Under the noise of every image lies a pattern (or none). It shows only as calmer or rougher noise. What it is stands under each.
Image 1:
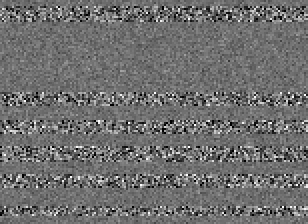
bands of rows
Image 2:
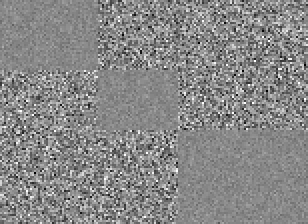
blocks along the diagonal
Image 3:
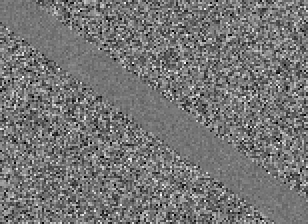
a diagonal band
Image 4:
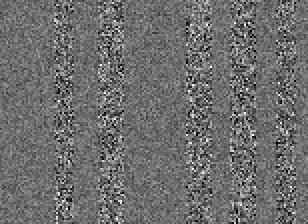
bands of columns
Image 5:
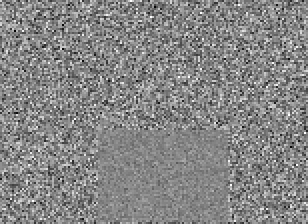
one block
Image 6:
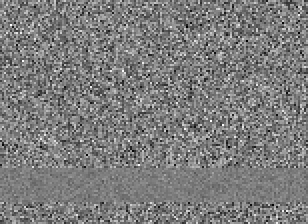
one band of rows
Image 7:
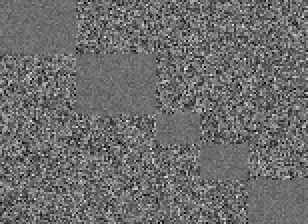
blocks along the diagonal
